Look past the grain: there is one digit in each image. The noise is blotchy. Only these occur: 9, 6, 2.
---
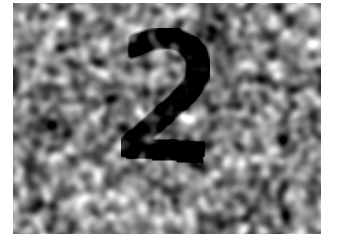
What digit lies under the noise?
2
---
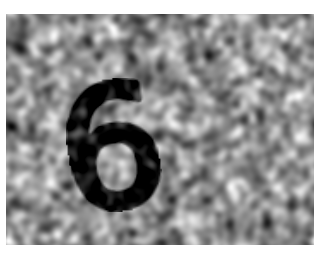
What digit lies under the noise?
6
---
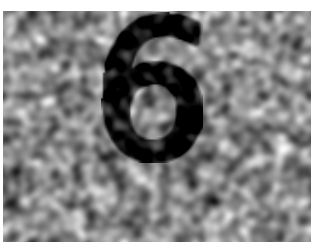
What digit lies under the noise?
6
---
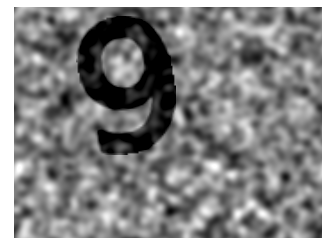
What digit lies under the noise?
9
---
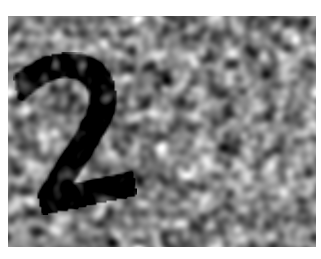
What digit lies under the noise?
2
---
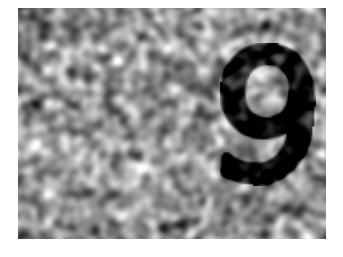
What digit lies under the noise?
9
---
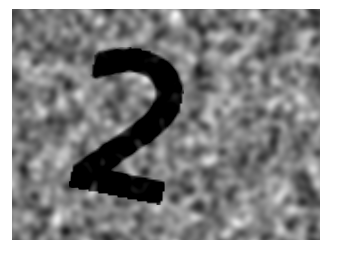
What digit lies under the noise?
2
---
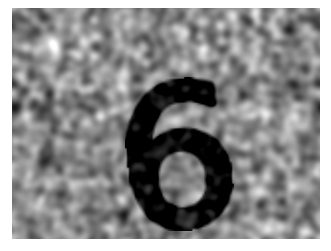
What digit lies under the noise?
6
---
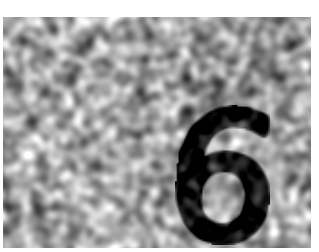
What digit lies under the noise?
6
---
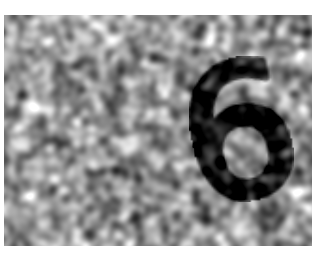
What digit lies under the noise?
6
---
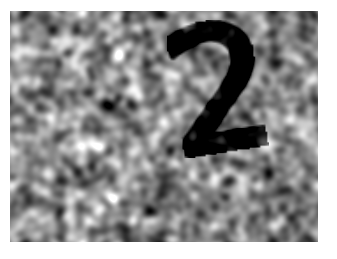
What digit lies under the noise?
2
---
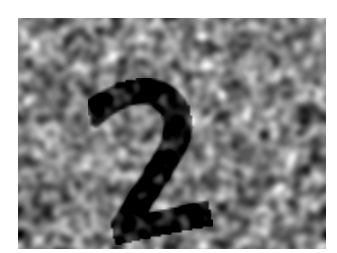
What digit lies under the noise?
2
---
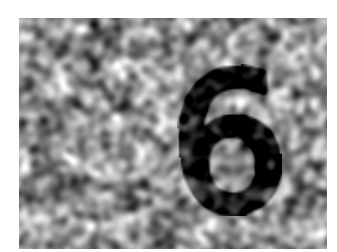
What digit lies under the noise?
6
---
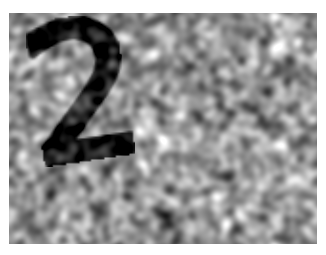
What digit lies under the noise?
2
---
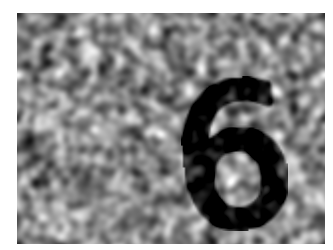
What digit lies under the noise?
6
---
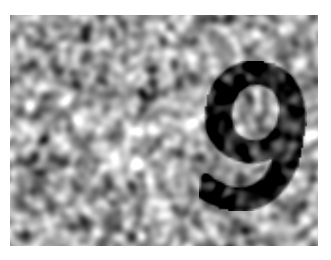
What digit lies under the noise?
9
